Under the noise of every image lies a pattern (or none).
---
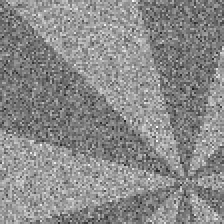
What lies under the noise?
spokes from one point
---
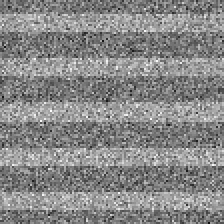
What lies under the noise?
horizontal stripes
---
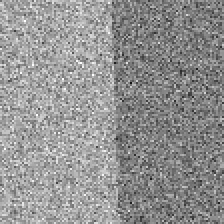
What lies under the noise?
a sharp edge
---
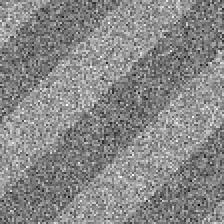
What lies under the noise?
diagonal stripes
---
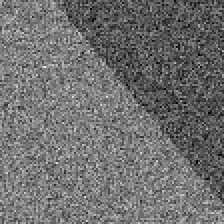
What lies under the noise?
a sharp edge
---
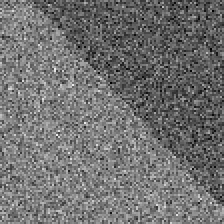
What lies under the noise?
a sharp edge
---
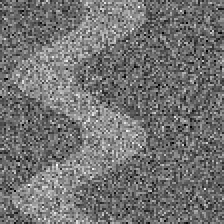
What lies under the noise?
a wavy band
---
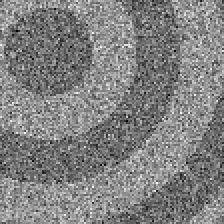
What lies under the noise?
rings round one point
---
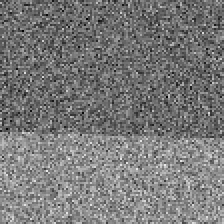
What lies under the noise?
a sharp edge
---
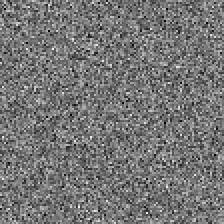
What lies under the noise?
only noise
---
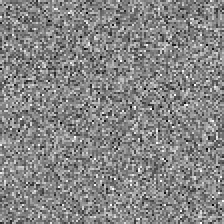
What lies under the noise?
only noise
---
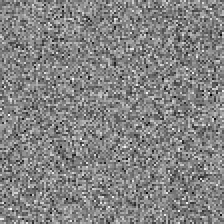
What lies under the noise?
only noise
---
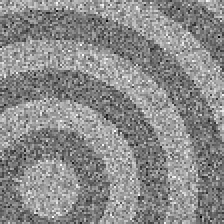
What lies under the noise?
rings round one point
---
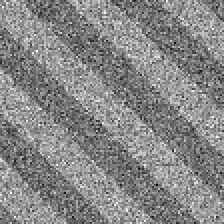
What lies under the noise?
diagonal stripes
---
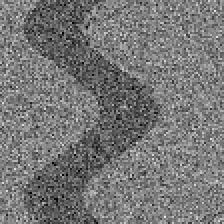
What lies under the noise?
a wavy band
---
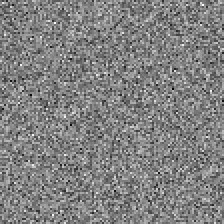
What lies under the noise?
only noise
